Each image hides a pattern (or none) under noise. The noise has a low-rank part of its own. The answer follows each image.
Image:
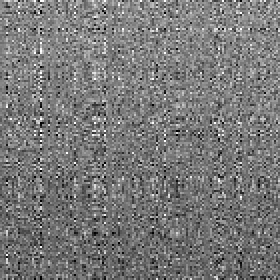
a smooth slope
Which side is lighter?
top
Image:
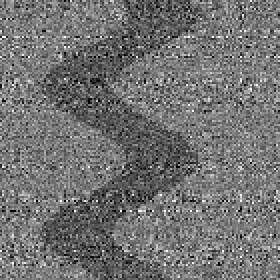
a wavy band
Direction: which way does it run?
top to bottom
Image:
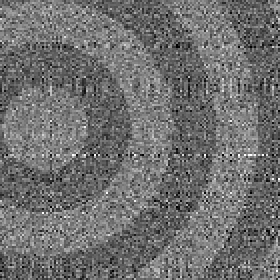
rings round one point
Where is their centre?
middle left
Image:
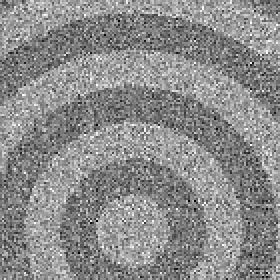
rings round one point
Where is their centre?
bottom middle
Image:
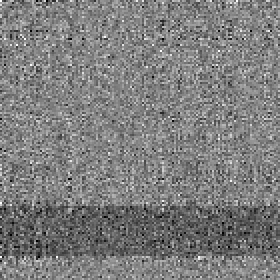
one horizontal stripe
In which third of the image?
bottom
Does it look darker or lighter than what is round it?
darker
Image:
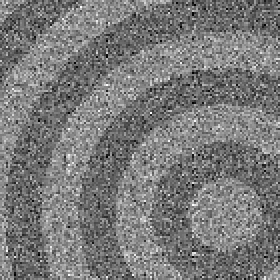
rings round one point
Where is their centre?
bottom right
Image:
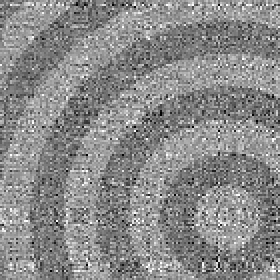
rings round one point
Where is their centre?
bottom right
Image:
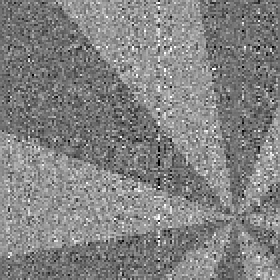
spokes from one point
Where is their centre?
bottom right
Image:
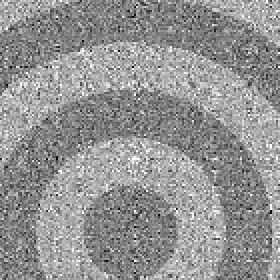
rings round one point
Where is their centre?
bottom middle
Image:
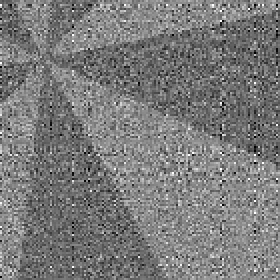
spokes from one point
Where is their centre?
top left
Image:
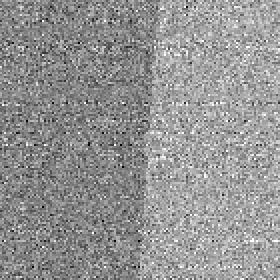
a sharp edge
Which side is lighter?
right
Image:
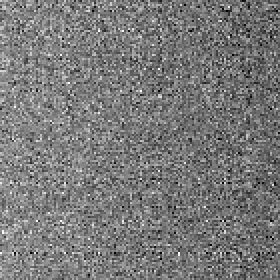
a smooth slope
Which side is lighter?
left
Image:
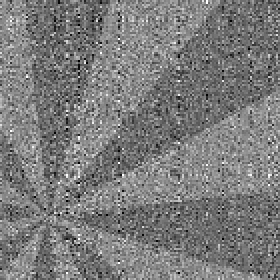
spokes from one point
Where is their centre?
bottom left
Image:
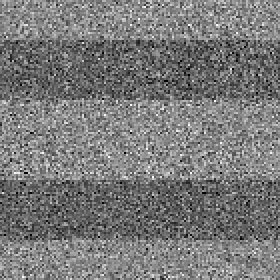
horizontal stripes
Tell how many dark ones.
2
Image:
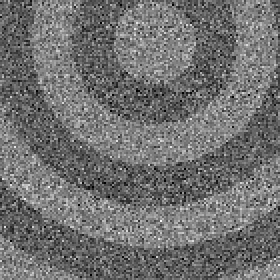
rings round one point
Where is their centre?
top middle
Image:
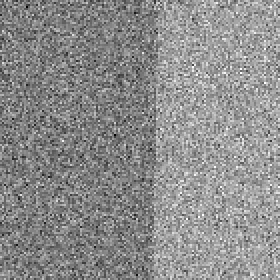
a sharp edge
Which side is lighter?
right
